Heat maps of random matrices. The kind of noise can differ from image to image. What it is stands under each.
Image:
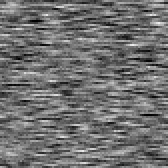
streaked along the rows
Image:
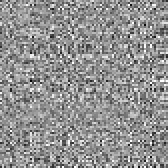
low rank plus noise
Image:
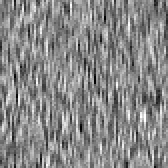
streaked along the columns
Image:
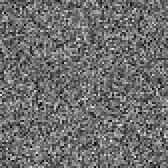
independent entries
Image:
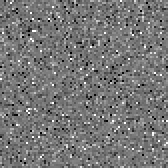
heavy tails
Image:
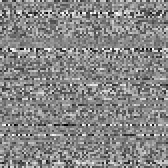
rows of uneven size
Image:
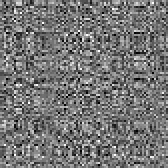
low rank plus noise
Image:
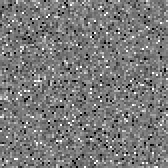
heavy tails
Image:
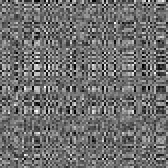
low rank plus noise
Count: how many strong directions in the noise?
one
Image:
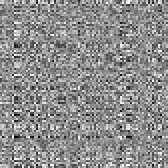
low rank plus noise
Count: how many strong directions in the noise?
two
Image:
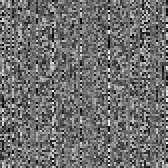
columns of uneven size
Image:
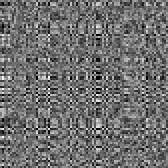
low rank plus noise
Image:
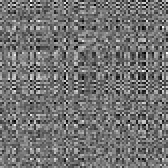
low rank plus noise
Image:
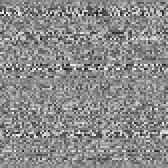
rows of uneven size
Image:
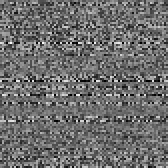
rows of uneven size
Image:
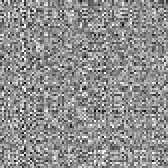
low rank plus noise
